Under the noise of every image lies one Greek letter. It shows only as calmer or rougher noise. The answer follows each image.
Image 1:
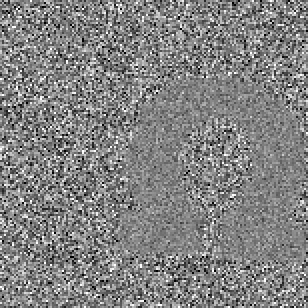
calm omega
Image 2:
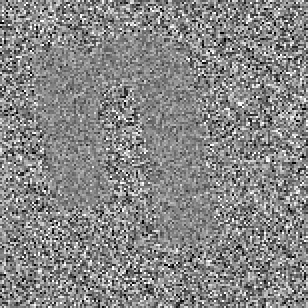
calm eta
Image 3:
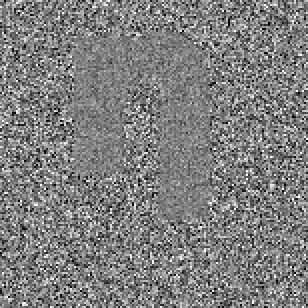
calm eta
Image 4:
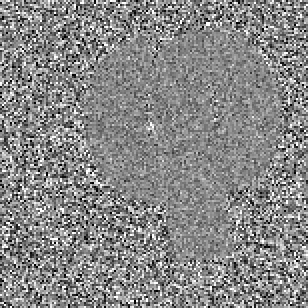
calm phi
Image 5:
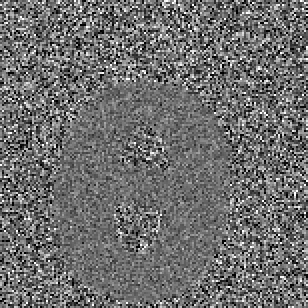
calm theta
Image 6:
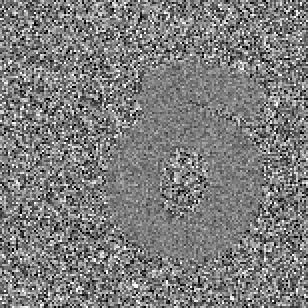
calm delta
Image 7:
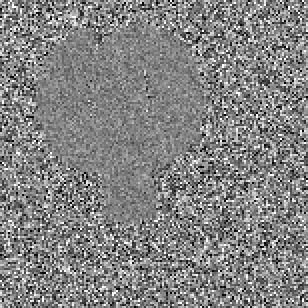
calm phi
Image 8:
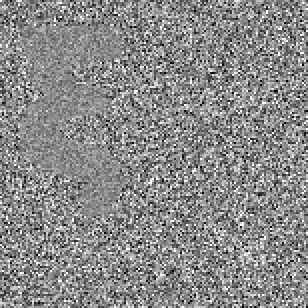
calm xi
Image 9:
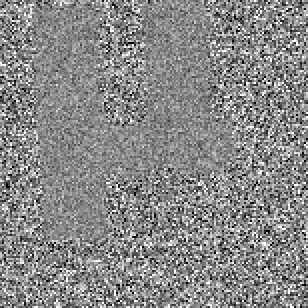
calm mu
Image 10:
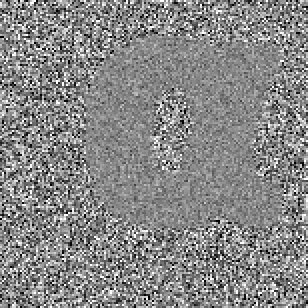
calm alpha
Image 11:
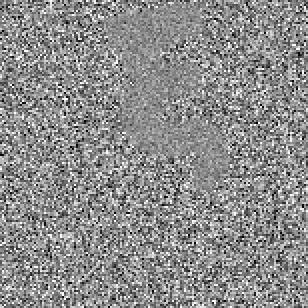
calm xi
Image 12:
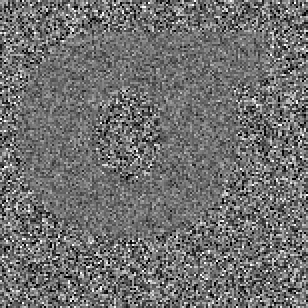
calm sigma
